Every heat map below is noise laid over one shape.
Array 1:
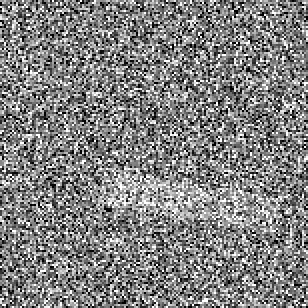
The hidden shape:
bar
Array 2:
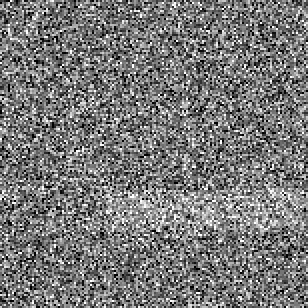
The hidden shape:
bar
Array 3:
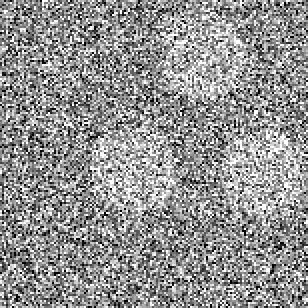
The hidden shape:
three dots
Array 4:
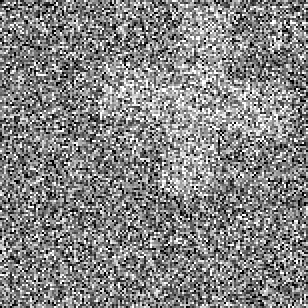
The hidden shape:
cross
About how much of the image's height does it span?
two thirds
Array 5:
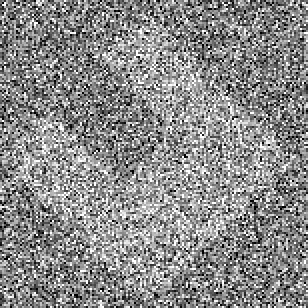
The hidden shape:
square with a notch
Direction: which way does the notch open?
up and left
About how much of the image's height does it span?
nearly all
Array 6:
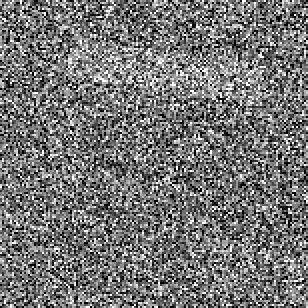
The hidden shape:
bar
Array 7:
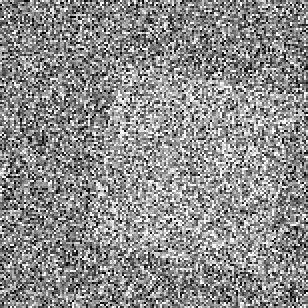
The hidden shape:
square
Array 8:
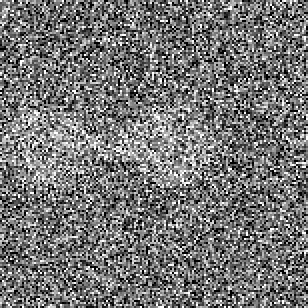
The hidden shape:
dumbbell
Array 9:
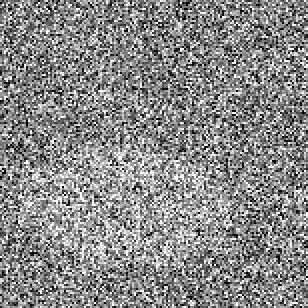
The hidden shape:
ellipse
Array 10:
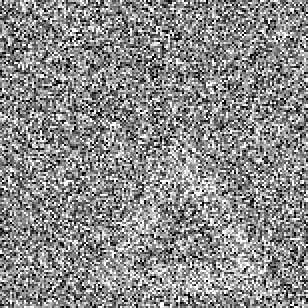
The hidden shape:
triangle frame
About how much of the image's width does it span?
two thirds
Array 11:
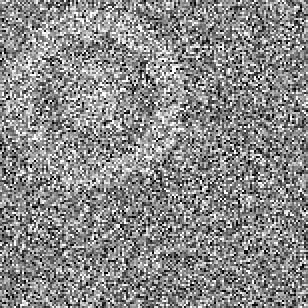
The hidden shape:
bullseye
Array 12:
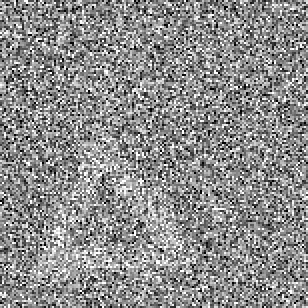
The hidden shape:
triangle frame
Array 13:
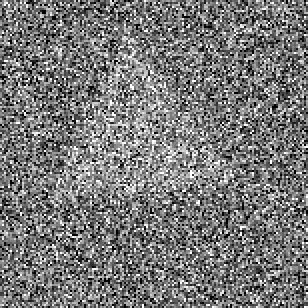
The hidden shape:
triangle
